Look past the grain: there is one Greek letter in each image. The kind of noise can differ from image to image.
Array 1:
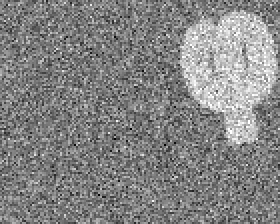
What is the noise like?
independent entries
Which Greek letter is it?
phi
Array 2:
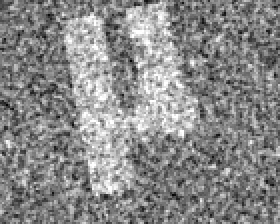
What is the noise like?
blotchy
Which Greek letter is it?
mu
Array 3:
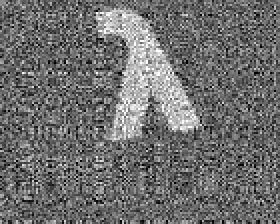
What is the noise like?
low rank plus noise
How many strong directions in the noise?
three or four
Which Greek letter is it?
lambda
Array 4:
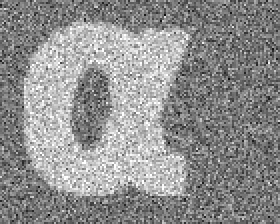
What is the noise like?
independent entries
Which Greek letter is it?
alpha
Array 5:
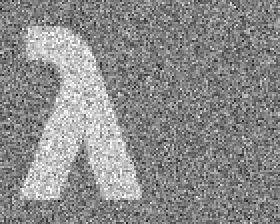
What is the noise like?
independent entries
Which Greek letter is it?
lambda
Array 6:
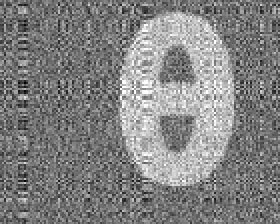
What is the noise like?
low rank plus noise
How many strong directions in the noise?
one
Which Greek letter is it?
theta
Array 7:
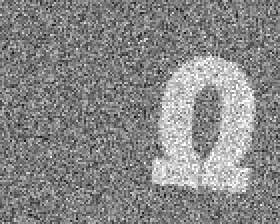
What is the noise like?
independent entries
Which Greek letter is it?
omega
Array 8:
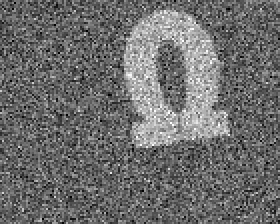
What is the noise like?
independent entries
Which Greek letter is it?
omega
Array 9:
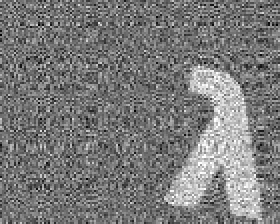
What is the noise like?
low rank plus noise
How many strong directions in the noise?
two
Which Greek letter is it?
lambda
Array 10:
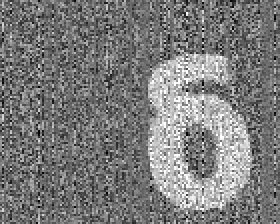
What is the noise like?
columns of uneven size
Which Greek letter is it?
delta
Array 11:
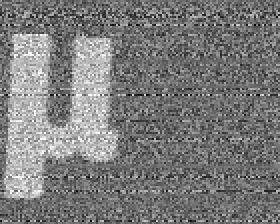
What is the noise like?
rows of uneven size
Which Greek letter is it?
mu
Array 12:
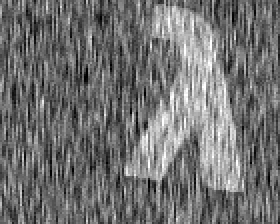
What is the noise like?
streaked along the columns
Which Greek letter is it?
lambda
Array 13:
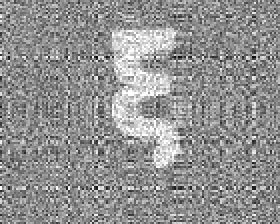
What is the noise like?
low rank plus noise
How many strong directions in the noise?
one
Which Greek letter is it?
xi
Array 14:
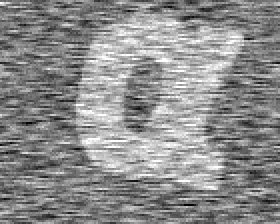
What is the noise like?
streaked along the rows
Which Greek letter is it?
alpha
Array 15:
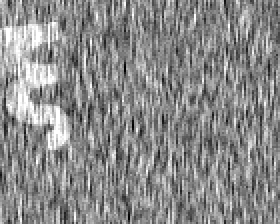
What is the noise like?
streaked along the columns
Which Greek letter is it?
xi
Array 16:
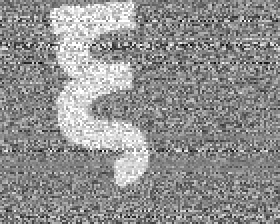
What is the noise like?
rows of uneven size
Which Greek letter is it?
xi
